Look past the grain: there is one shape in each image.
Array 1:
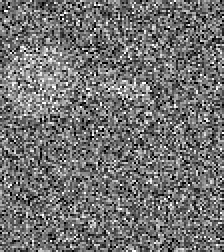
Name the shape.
lollipop
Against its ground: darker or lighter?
lighter
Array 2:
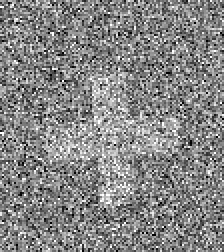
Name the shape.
cross
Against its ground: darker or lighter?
lighter
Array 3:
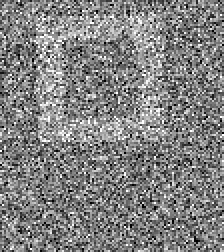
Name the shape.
square frame
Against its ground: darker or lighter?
lighter
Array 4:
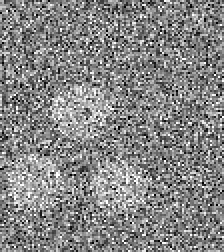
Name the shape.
three dots
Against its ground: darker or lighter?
lighter
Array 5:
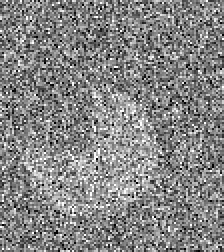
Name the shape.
disc with a wedge cut out
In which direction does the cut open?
up and left
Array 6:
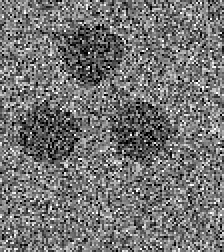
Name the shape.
three dots
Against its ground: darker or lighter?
darker
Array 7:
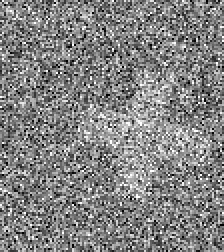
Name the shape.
cross
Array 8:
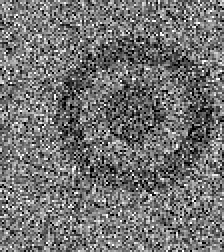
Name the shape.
bullseye
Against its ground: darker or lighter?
darker
